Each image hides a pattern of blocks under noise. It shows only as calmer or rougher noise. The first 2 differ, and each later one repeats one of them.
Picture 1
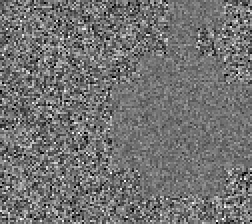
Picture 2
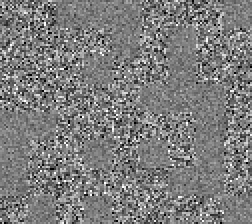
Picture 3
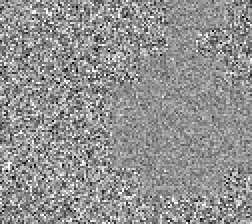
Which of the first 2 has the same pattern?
1
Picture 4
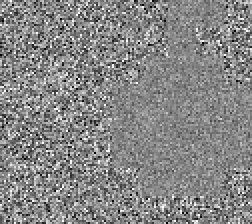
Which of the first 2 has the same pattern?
1
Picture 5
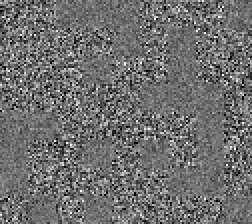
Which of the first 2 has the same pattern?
2
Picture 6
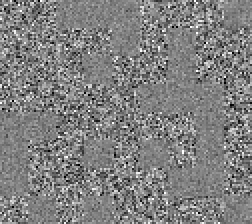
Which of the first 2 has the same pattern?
2
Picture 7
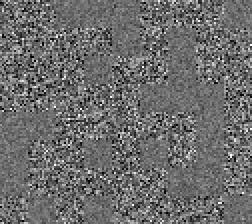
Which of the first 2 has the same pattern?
2
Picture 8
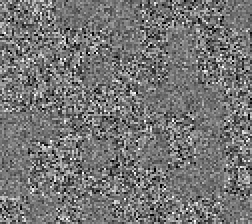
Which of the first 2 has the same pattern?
2
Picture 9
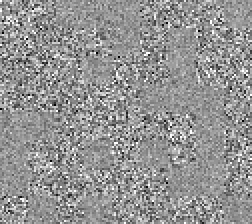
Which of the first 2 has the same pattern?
2
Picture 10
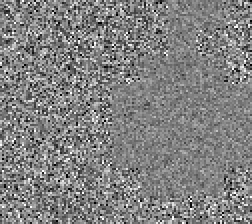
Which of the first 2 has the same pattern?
1
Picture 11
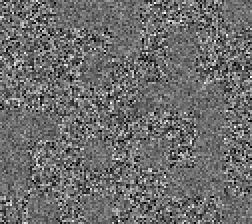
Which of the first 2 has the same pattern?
2
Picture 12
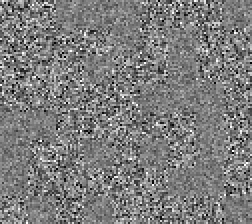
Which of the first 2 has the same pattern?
2
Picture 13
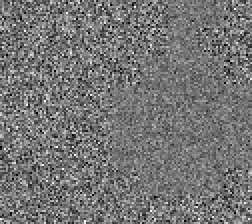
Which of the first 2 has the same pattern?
1
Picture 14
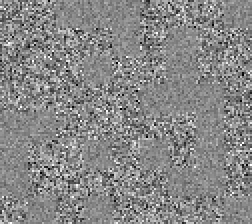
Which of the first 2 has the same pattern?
2
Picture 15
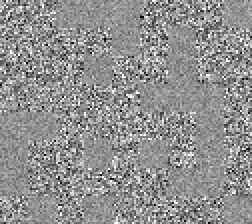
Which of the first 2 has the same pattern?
2
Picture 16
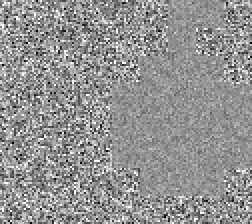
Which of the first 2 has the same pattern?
1
